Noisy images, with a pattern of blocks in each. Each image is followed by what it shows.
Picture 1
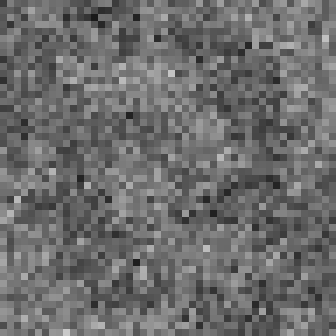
the same after a half turn
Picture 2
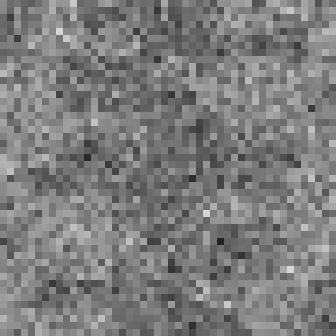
the same after a half turn
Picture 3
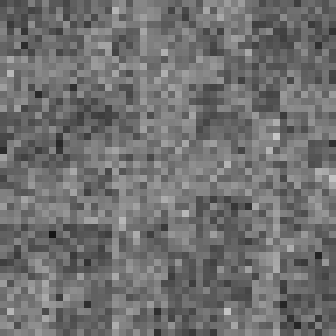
mirrored about the diagonal from the bottom left
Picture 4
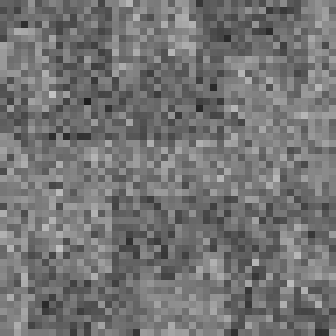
the same after a half turn
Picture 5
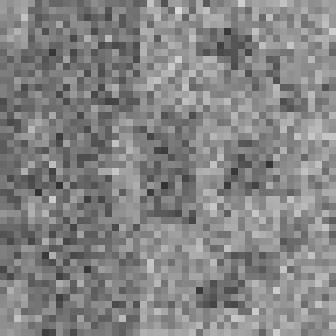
top and bottom mirror each other
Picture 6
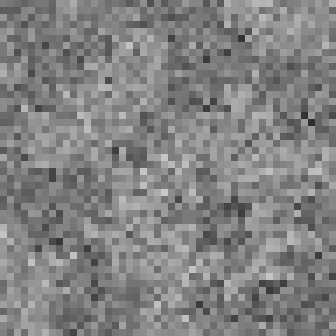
mirrored about the diagonal from the top left
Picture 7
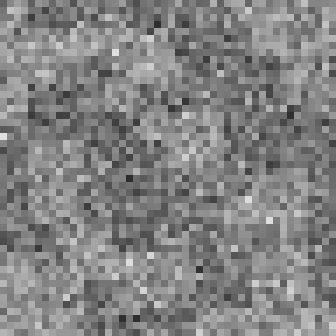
mirrored about the diagonal from the bottom left
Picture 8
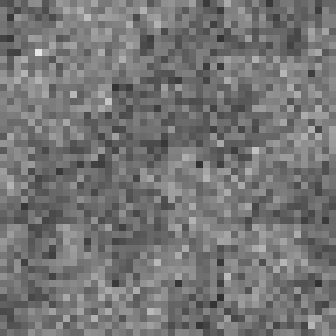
mirrored about the diagonal from the top left
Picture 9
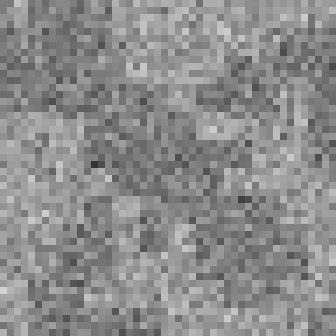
mirrored about the diagonal from the top left
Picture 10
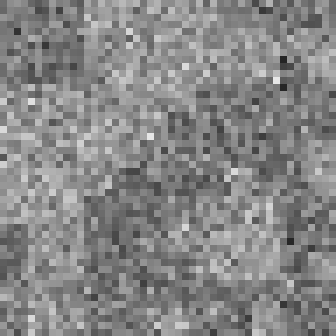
mirrored about the diagonal from the top left
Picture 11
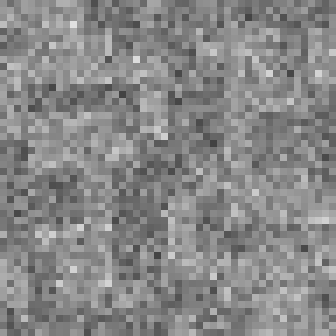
the same after a half turn
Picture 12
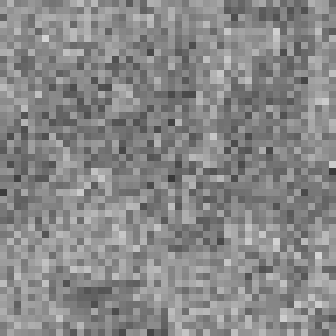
no symmetry
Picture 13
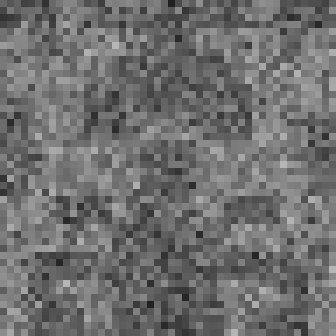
left and right mirror each other
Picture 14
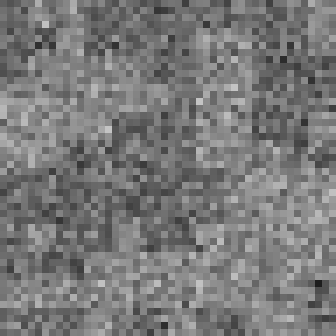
no symmetry
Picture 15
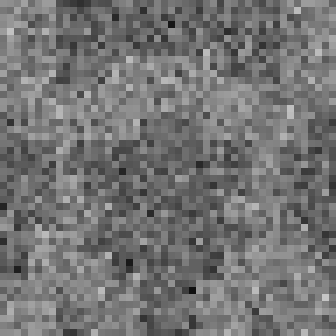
left and right mirror each other
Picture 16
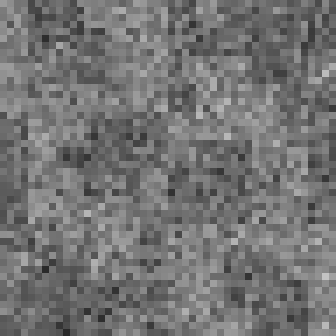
the same after a half turn
